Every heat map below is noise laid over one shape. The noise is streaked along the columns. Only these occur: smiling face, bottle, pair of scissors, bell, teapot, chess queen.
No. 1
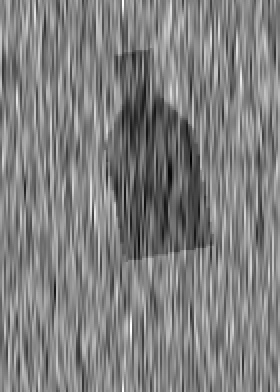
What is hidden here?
dark bottle
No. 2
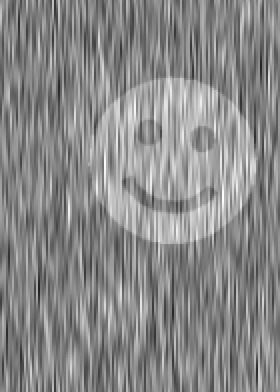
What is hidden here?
light smiling face
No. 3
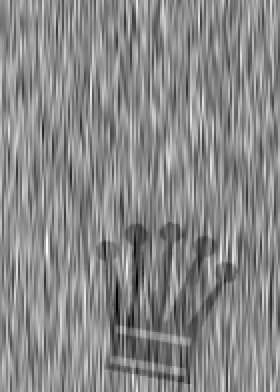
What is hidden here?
dark chess queen
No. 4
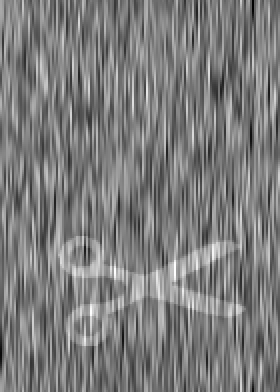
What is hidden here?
light pair of scissors
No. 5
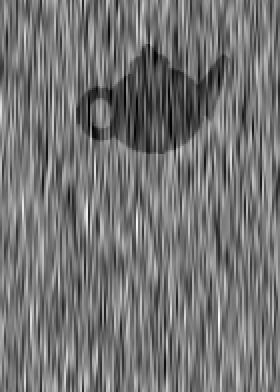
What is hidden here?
dark teapot
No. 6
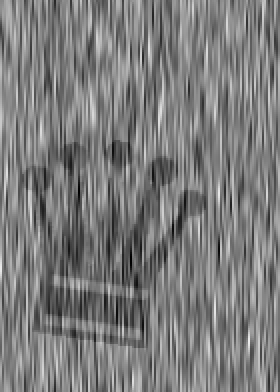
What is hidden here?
dark chess queen
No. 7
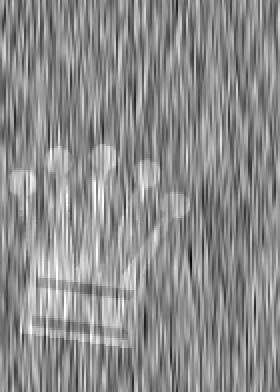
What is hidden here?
light chess queen
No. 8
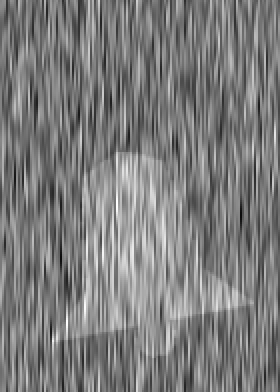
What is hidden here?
light bell
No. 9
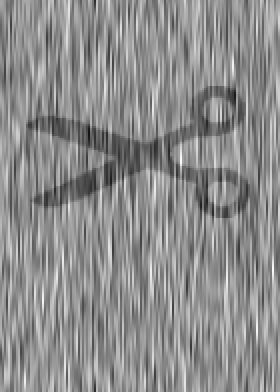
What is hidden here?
dark pair of scissors
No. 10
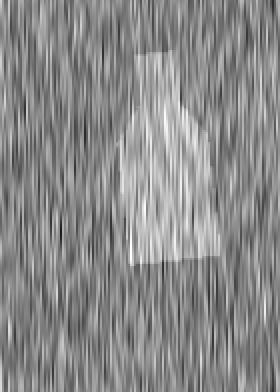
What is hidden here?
light bottle
